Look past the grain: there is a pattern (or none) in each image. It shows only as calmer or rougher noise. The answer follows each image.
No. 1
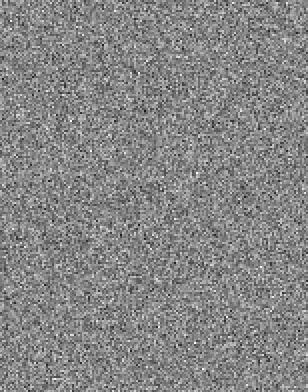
only noise
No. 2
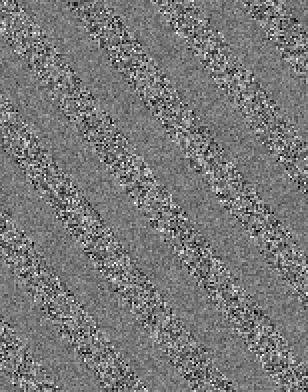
diagonal stripes
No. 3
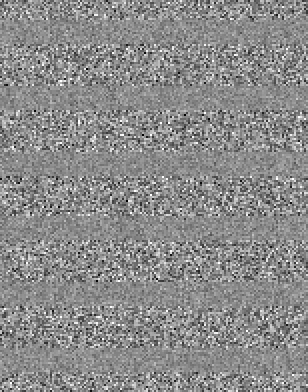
horizontal stripes
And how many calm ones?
6
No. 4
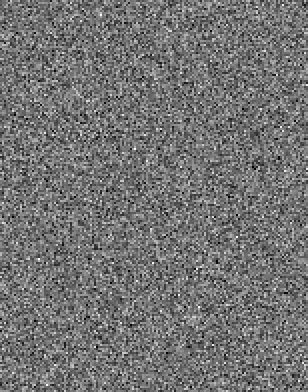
only noise
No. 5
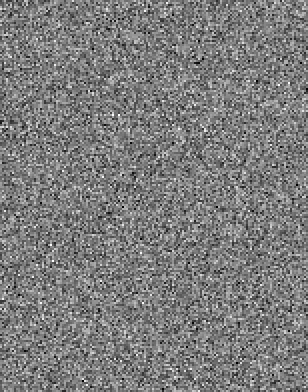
only noise
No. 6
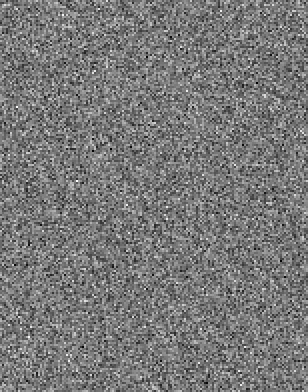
only noise
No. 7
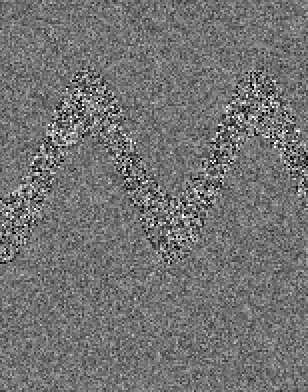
a wavy band
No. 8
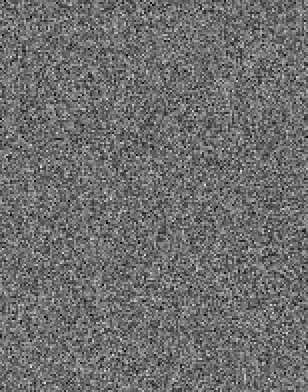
only noise
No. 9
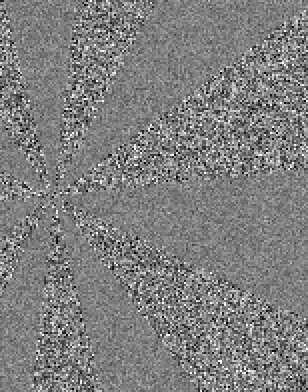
spokes from one point
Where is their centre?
middle left
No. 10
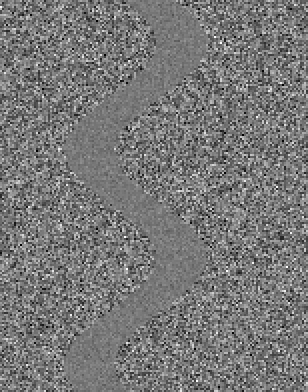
a wavy band
